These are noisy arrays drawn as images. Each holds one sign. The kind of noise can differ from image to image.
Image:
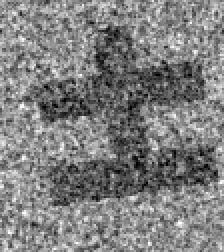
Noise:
blotchy
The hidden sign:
plus-minus sign
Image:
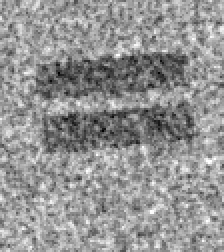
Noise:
blotchy
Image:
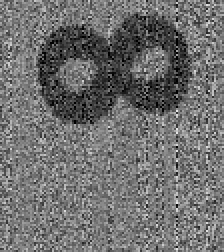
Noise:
columns of uneven size
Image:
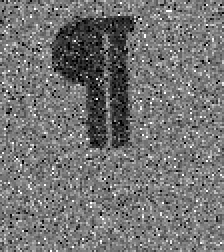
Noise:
heavy tails
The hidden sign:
pilcrow
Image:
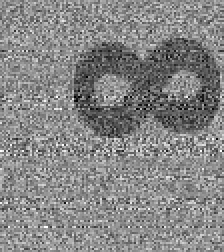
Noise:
rows of uneven size
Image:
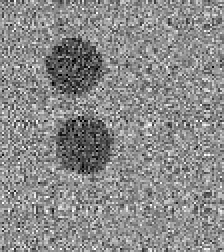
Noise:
low rank plus noise
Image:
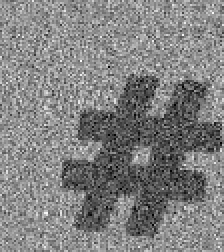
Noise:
low rank plus noise
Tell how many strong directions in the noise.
five to eight
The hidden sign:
hash sign
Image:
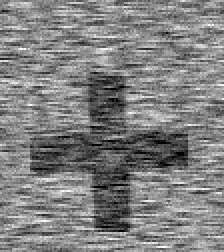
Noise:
streaked along the rows
